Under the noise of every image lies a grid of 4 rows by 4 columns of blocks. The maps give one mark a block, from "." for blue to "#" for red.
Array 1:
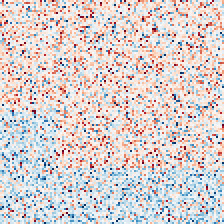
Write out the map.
####
####
.###
....
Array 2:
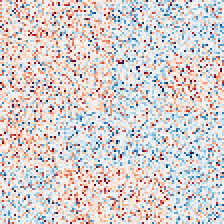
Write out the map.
##..
##.#
#...
.##.
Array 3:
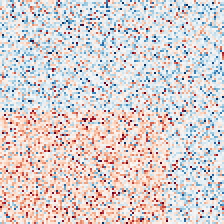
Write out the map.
....
....
###.
###.
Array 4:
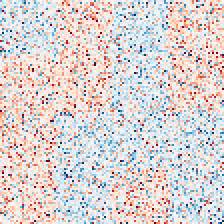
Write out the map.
.#.#
##.#
#...
#.#.
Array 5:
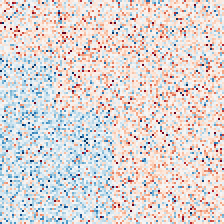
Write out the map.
####
.###
..##
..##
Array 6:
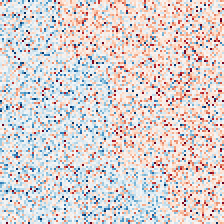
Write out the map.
.###
..##
..##
...#
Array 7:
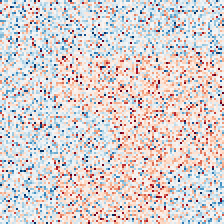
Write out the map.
....
.###
..##
.##.
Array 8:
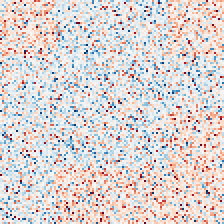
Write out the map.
#..#
....
...#
.###
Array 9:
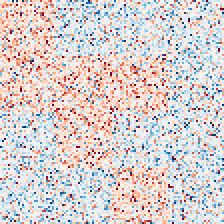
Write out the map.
#...
###.
.#..
..#.
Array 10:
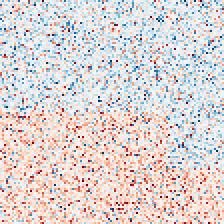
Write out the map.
....
....
###.
####
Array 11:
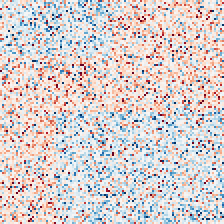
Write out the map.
..##
####
#...
#...
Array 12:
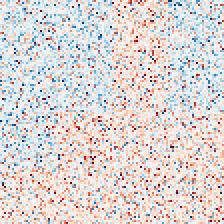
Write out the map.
..#.
..#.
.###
####
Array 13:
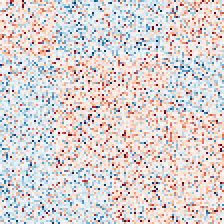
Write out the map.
#..#
.##.
.###
..##
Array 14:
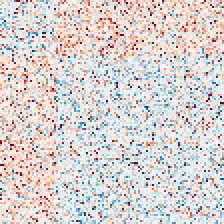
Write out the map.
.###
#...
#...
#...
